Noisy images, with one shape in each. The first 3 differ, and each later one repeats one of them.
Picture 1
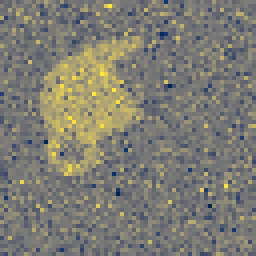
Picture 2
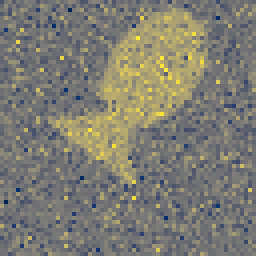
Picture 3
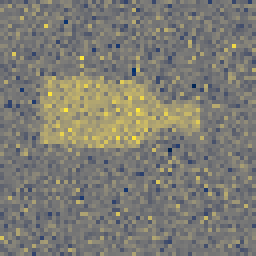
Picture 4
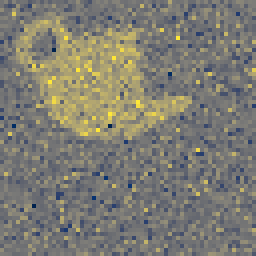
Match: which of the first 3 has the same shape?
1
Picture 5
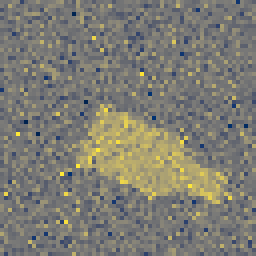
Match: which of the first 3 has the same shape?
3
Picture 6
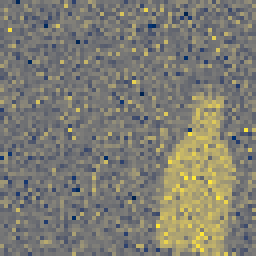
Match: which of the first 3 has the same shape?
3
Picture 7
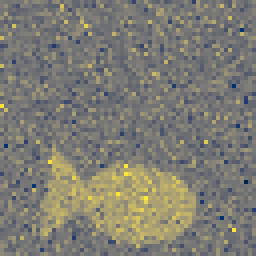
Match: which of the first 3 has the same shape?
2
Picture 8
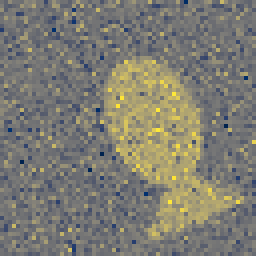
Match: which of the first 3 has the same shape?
2
